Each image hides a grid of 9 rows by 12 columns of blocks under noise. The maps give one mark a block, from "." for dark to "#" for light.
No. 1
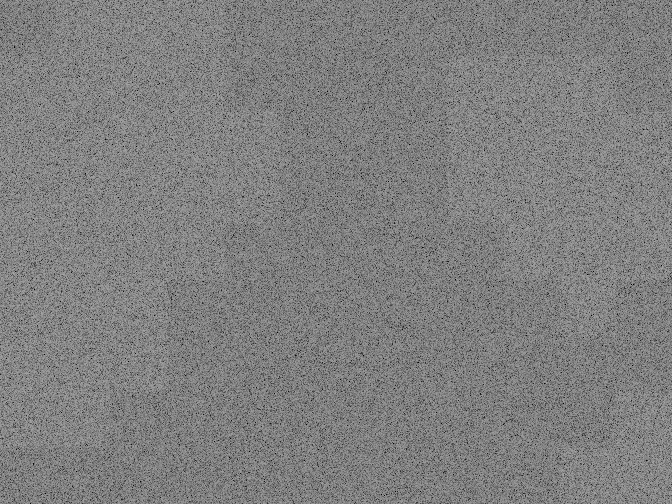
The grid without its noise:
. # # # . . . . . . . .
# # # # . . . . # # # .
# # # # # . . . # # # #
# # # # # . . . # # # #
# # # # . . . . . # # #
# # # . . . . . . . # .
# # # . . . . . . . . .
# # . . . . . . . . . #
. . . . . . . . . . # #
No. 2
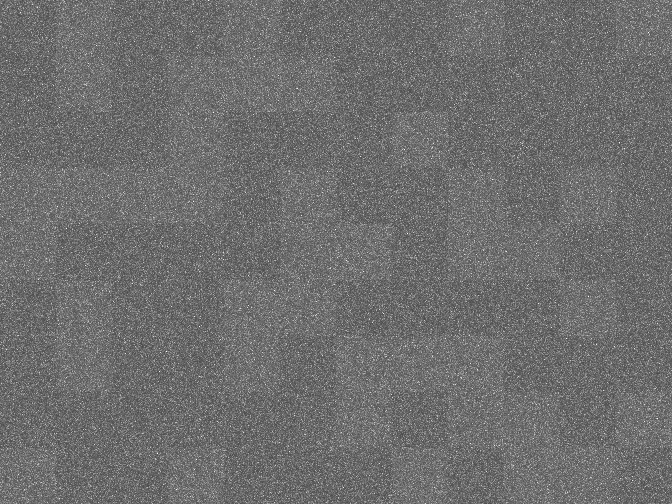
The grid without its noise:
. # . . # . . . # . . #
. # . # # # . . . . . .
. . . # . . . # . . . .
# # # # . # . . # . # .
# . . . . # # . # # . .
. # . . # # . . . . # .
. # . . # . # # # . . .
. . . . . . # . # # . #
# . . # . . . # . # # .
